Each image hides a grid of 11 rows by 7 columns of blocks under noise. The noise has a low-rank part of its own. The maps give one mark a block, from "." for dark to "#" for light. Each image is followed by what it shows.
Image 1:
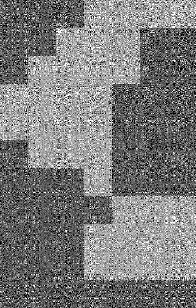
. . . # # # #
. . # # # . .
. # # # # . .
# # # # . . .
# # # # . . .
. # # # . . .
. . . # . . .
. . . . # # #
. . . # # # #
. . . # # # #
. . . . . . .
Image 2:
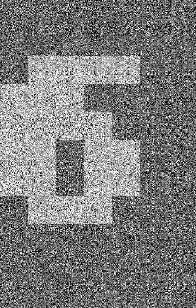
. . . . . . .
. . . . . . .
. # # # # . .
# # # . . . .
# # # # . . .
# # . # # . .
# # . # # . .
. # # # . . .
. . . . . . .
. . . . . . .
. . . . . . .
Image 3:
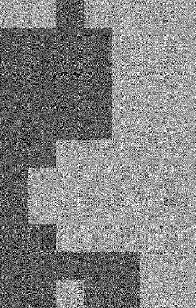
# # . # # # #
. . . . # # #
. . . . # # #
. . . . # # #
. . . . # # #
. . # # # # #
. # # # # # #
. # # # # # #
. . # # # # #
. . . . . # #
. . # . . # #
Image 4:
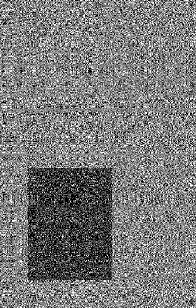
# # # # # # #
# # # # # # #
# # # # # # #
# # # # # # #
# # # # # # #
# # # # # # #
# . . . # # #
# . . . # # #
# . . . # # #
# . . . # # #
# # # # # # #
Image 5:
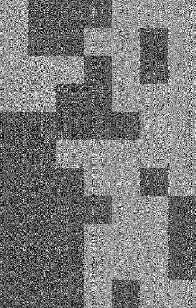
# . . . # # #
# . . # # . #
# # # . # . #
# # . . # # #
. . . . . # #
. . # # # # #
. . . # # . #
. . . . # # .
. . . # # # .
. . . # # # .
. . . # . # #
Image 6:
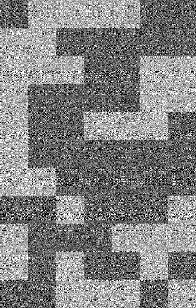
. # # # # . .
# # . . . . .
# # # . . # #
# . . . . # #
# . . # # # .
# . . . . . .
# # . . . . .
. . # . . . #
# . . . # # #
# . # . . # .
. . # # # . #
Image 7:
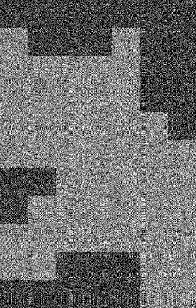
. . . . . . .
# . . . # . .
# # # # # . .
# # # # # . .
# # # # # # .
# # # # # # #
. . # # # # #
. # # # # # #
# # # # # # #
# # . . . # #
. . . . . # #
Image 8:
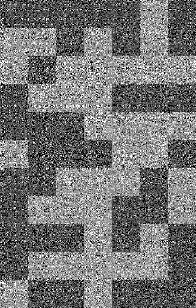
. . . . . # .
# # . # . # .
# . # # # # #
. # # # . . .
. . . # # # #
# . . . # # .
. . # # # . #
. # # # . . #
. . . # . # .
. # # # # # .
# . . # . . .
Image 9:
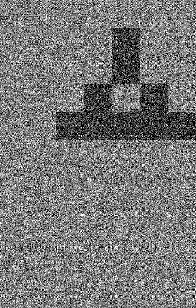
# # # # # # #
# # # # . # #
# # # # . # #
# # # . # . #
# # . . . . .
# # # # # # #
# # # # # # #
# # # # # # #
# # # # # # #
# # # # # # #
# # # # # # #
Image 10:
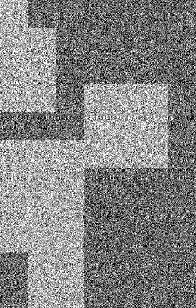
# . . . . . .
# # . . . . .
# # . . . . .
# # . # # # .
. . . # # # .
# # # # # # .
# # # . . . .
# # # . . . .
# # # . . . .
. # # . . . .
. # # . . . .
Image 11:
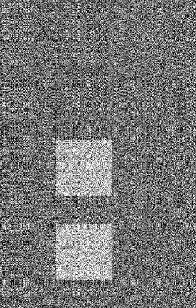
. . . . . . .
. . . . . . .
. . . . . . .
. . . . . . .
. . . . . . .
. . # # . . .
. . # # . . .
. . . . . . .
. . # # . . .
. . # # . . .
. . . . . . .
